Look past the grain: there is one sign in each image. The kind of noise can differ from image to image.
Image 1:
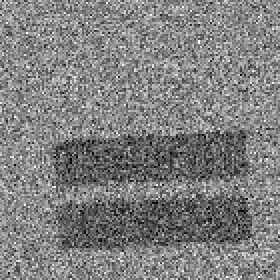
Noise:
low rank plus noise
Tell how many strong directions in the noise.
five to eight
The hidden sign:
equals sign
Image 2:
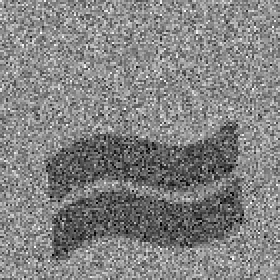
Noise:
low rank plus noise
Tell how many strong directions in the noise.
one
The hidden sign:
approximately sign
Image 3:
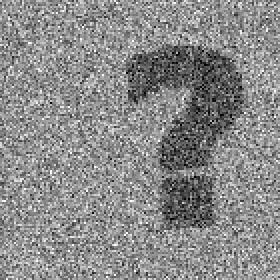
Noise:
independent entries
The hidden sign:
question mark
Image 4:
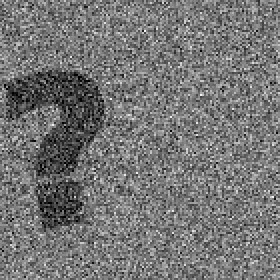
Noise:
low rank plus noise
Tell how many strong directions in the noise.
one
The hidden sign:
question mark
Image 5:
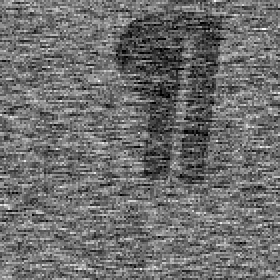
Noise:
streaked along the rows
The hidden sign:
pilcrow
